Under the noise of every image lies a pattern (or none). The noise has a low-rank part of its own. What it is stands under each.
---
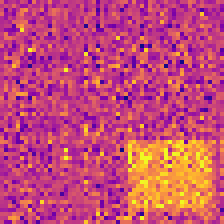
one block
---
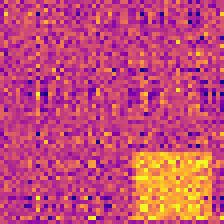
one block
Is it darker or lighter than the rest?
lighter
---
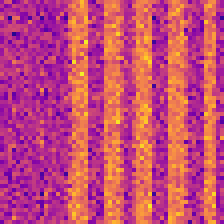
bands of columns
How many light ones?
5
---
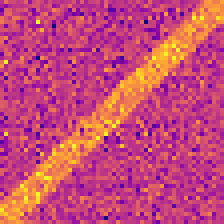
a diagonal band
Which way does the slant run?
bottom left to top right
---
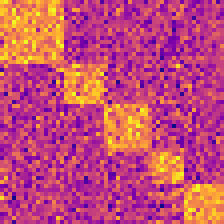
blocks along the diagonal
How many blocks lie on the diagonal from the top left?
5
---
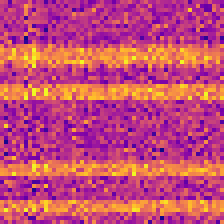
bands of rows
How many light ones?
4
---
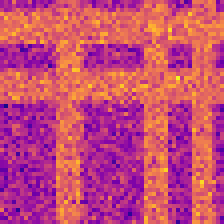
bands of rows crossing bands of columns
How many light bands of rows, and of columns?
2 and 3
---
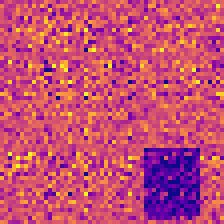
one block
